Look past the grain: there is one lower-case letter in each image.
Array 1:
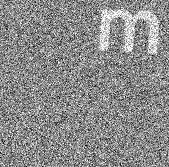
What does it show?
light m, top right
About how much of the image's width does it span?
a third
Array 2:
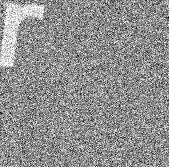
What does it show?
light r, top left
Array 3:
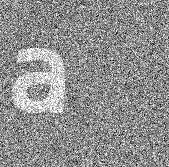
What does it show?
light a, middle left
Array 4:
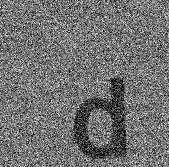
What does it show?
dark d
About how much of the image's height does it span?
half
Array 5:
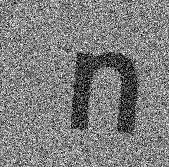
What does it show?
dark n
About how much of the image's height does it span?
half
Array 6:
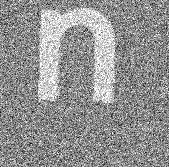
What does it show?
light n
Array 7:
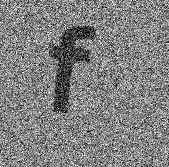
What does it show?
dark f
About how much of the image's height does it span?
half
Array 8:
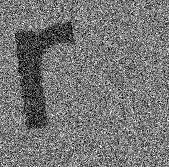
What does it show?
dark r
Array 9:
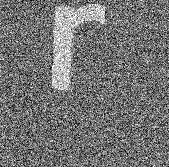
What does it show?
light r
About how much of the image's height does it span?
half
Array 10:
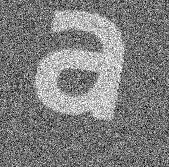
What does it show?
light a
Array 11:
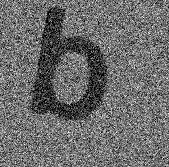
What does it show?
dark b
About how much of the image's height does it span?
two thirds
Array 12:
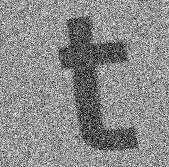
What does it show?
dark t
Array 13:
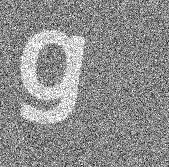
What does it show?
light g
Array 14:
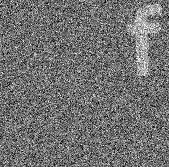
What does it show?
light f, top right
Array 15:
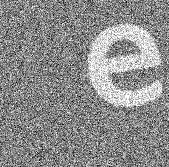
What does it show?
light e
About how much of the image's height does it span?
half
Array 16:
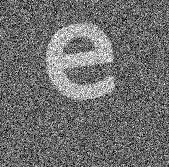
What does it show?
light e
